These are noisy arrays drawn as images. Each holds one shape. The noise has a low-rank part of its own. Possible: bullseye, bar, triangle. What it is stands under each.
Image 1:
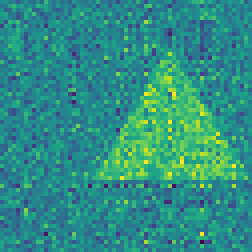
triangle
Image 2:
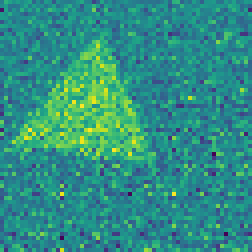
triangle
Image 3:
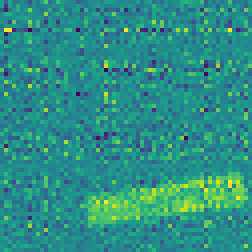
bar
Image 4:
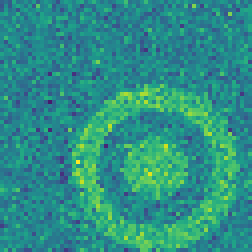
bullseye
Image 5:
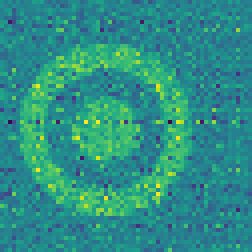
bullseye
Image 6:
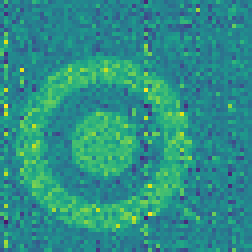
bullseye
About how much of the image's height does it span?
two thirds
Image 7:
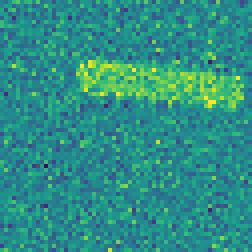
bar
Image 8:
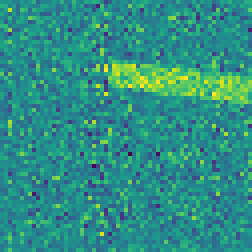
bar
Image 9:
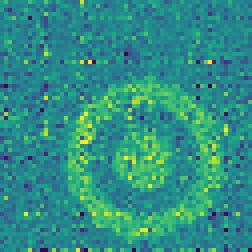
bullseye
